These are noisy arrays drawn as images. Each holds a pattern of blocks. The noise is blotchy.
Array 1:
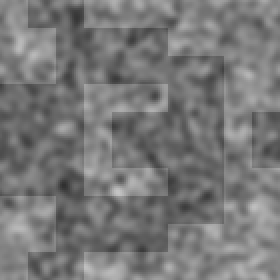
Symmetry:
top and bottom mirror each other
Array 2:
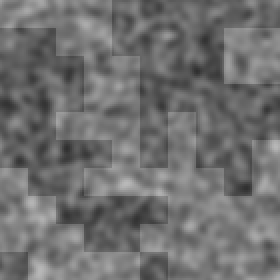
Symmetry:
no symmetry
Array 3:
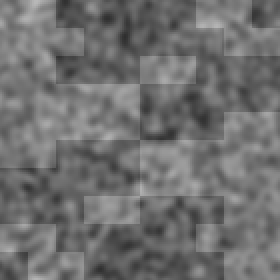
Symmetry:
the same after a half turn
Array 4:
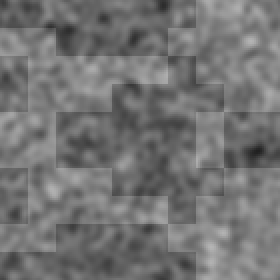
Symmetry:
top and bottom mirror each other
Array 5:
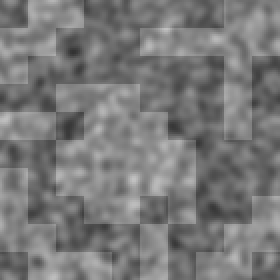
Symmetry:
mirrored about the diagonal from the bottom left
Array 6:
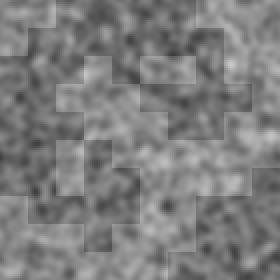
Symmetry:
mirrored about the diagonal from the top left
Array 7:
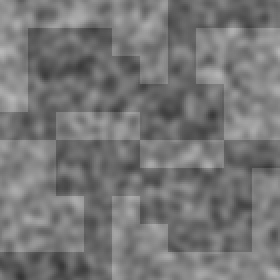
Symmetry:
the same after a half turn
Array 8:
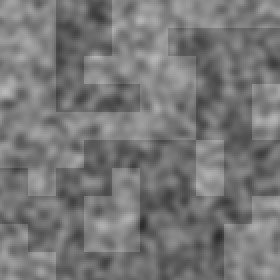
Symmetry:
no symmetry
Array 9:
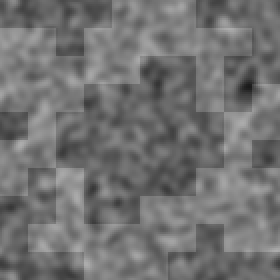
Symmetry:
the same after a half turn
